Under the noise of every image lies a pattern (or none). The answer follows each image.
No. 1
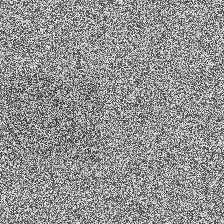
one block
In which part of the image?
middle left
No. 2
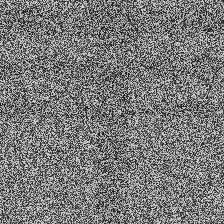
bands of rows crossing bands of columns
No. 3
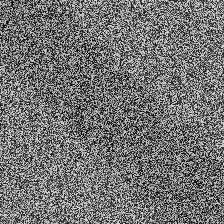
a diagonal band
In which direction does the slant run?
top left to bottom right
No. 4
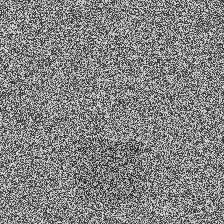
one block
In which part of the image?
bottom middle
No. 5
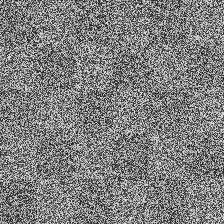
a checkerboard
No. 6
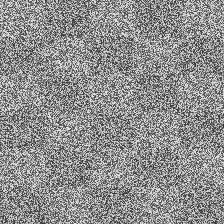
a checkerboard
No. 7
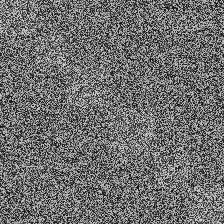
blocks along the diagonal
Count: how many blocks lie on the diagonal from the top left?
6
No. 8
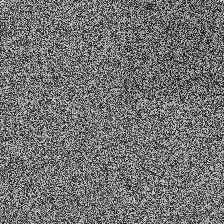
one block
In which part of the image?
top right
